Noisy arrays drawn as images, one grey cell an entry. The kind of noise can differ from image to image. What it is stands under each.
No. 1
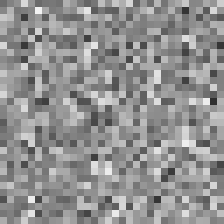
low rank plus noise
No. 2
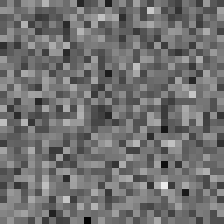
independent entries
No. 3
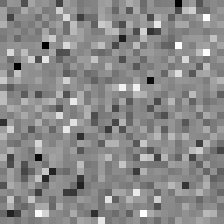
heavy tails
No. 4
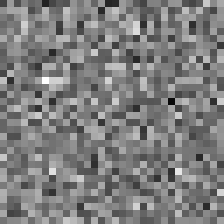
low rank plus noise
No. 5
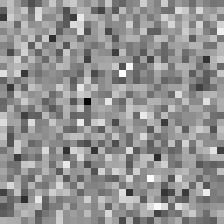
independent entries
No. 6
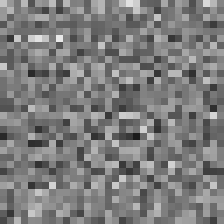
low rank plus noise
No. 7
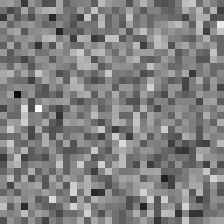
independent entries
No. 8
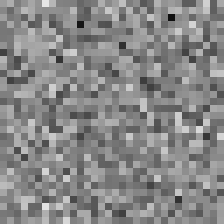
independent entries
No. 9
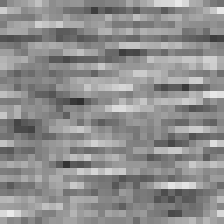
streaked along the rows
